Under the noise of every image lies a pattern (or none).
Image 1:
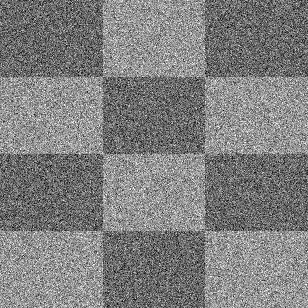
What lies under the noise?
a checkerboard
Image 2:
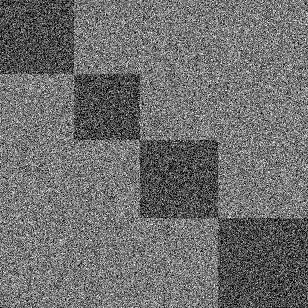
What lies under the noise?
blocks along the diagonal
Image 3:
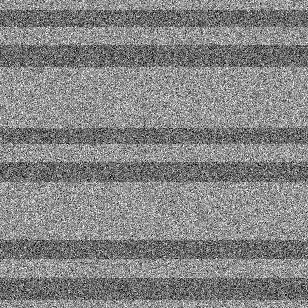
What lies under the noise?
bands of rows
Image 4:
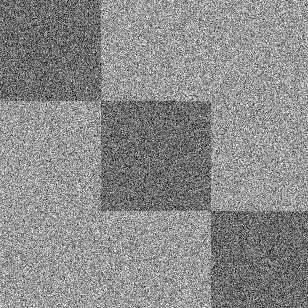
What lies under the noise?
blocks along the diagonal
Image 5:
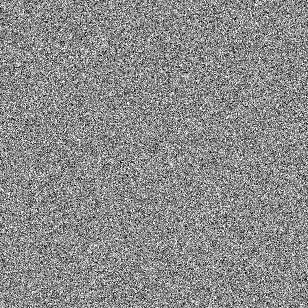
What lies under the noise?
only noise
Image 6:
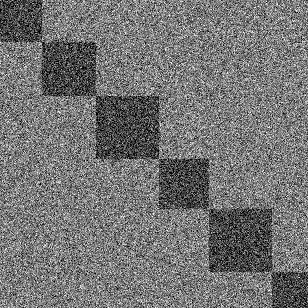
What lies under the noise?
blocks along the diagonal
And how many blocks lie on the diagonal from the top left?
6
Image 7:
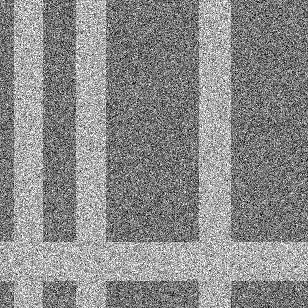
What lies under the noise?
bands of rows crossing bands of columns
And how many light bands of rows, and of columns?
1 and 3
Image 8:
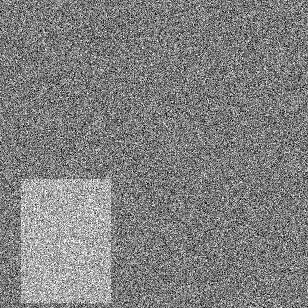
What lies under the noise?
one block
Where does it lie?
bottom left
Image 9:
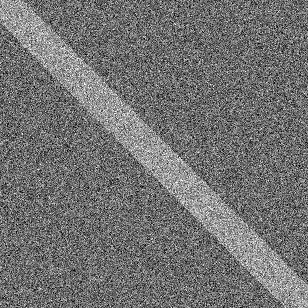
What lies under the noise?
a diagonal band
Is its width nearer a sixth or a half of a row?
a sixth
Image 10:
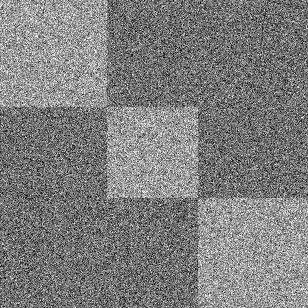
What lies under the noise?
blocks along the diagonal
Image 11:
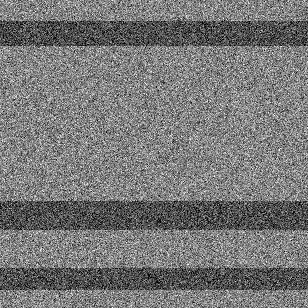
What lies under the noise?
bands of rows
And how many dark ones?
3
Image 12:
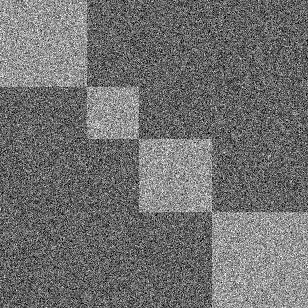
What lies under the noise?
blocks along the diagonal
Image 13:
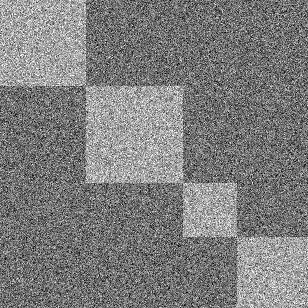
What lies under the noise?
blocks along the diagonal
